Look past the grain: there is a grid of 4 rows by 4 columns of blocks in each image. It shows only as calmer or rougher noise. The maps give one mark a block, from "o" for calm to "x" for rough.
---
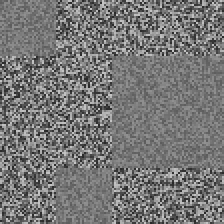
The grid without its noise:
o x x x
x x o o
x x o o
x o x x
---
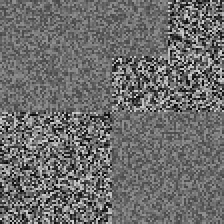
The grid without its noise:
o o o x
o o x x
x x o o
x x o o
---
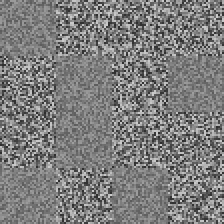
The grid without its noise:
o x x x
x o x o
x o x x
o x o x
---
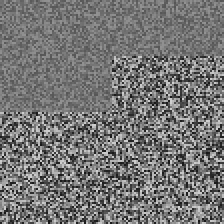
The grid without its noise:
o o o o
o o x x
x x x x
x x x x
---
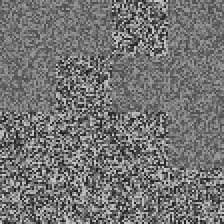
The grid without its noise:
o o x o
o x o o
x x x o
x x x x
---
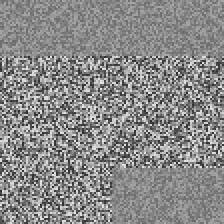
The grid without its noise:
o o o o
x x x x
x x x x
x x o o
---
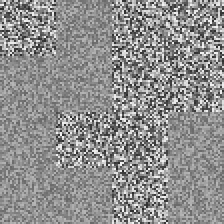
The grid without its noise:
x o x x
o o x x
o x x o
o o x o
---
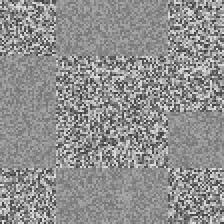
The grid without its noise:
x o o x
o x x x
o x x o
x o o x
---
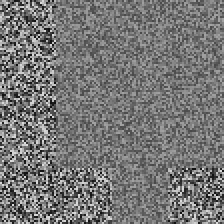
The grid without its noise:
x o o o
x o o o
x o o o
x x o x
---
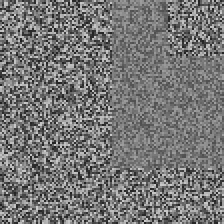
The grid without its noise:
x x o x
x x o o
x x o o
x x x x
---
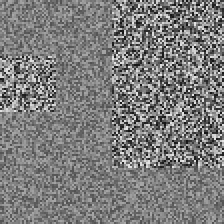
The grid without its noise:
o o x x
x o x x
o o x x
o o o o
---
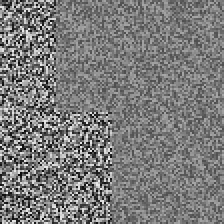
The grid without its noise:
x o o o
x o o o
x x o o
x x o o
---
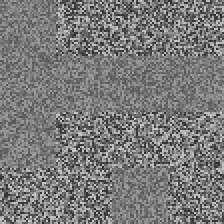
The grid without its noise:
o x x x
o o o o
o x x x
x x o x
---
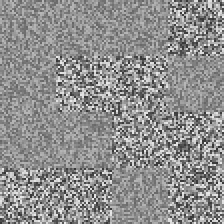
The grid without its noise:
o o o x
o x x o
o o x x
x x o x
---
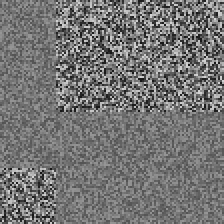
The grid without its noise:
o x x x
o x x x
o o o o
x o o o
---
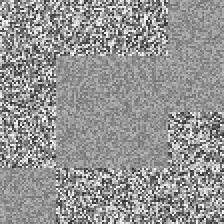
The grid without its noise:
x x x o
x o o o
x o o x
o x x x
